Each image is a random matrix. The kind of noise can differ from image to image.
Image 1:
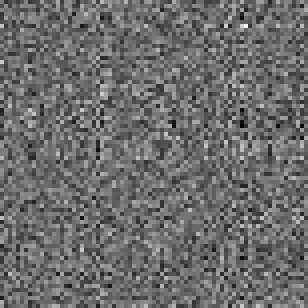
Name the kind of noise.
low rank plus noise
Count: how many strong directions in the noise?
two
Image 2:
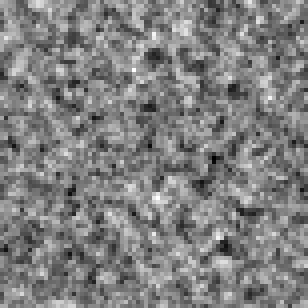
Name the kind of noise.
blotchy
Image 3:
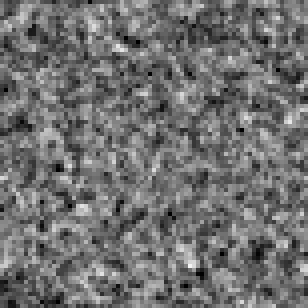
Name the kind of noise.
blotchy
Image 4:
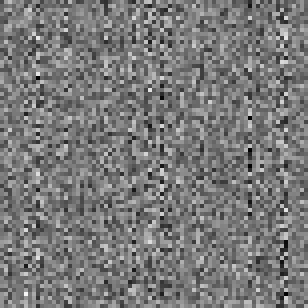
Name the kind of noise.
columns of uneven size
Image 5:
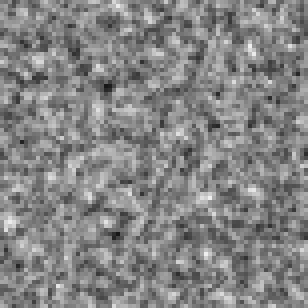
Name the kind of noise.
blotchy
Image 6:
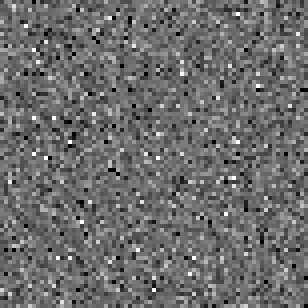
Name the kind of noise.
heavy tails
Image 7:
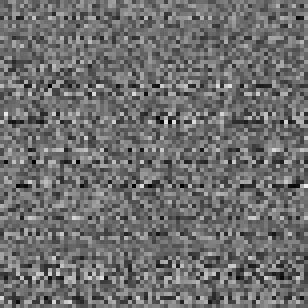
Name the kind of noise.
rows of uneven size
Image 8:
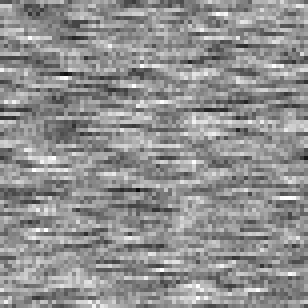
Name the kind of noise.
streaked along the rows
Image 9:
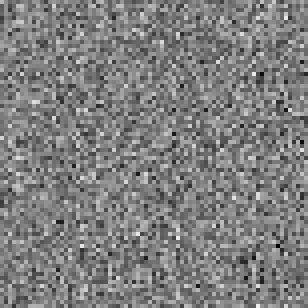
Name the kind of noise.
low rank plus noise
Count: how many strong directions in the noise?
five to eight
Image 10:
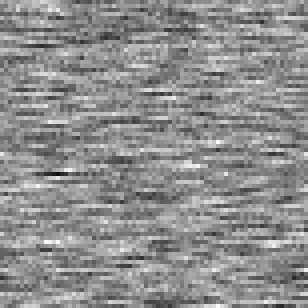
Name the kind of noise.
streaked along the rows
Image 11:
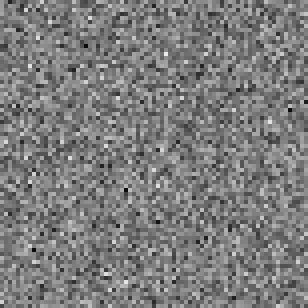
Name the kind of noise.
independent entries
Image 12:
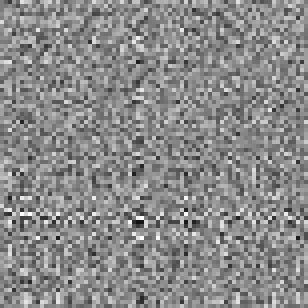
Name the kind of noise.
low rank plus noise
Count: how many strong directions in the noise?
two
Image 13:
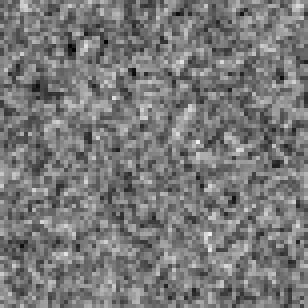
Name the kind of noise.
blotchy
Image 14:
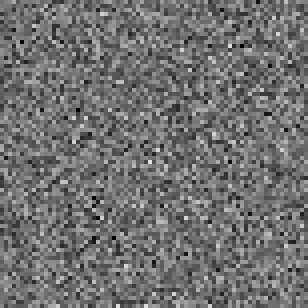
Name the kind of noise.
independent entries
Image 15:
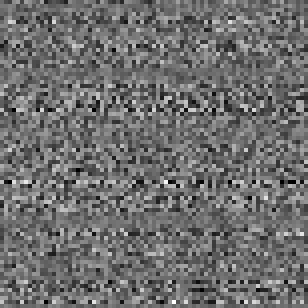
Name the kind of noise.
rows of uneven size
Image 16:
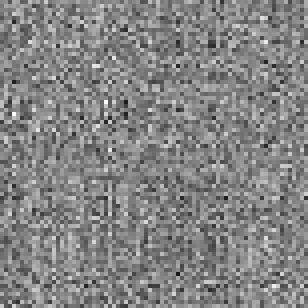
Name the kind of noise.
low rank plus noise
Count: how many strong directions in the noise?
three or four
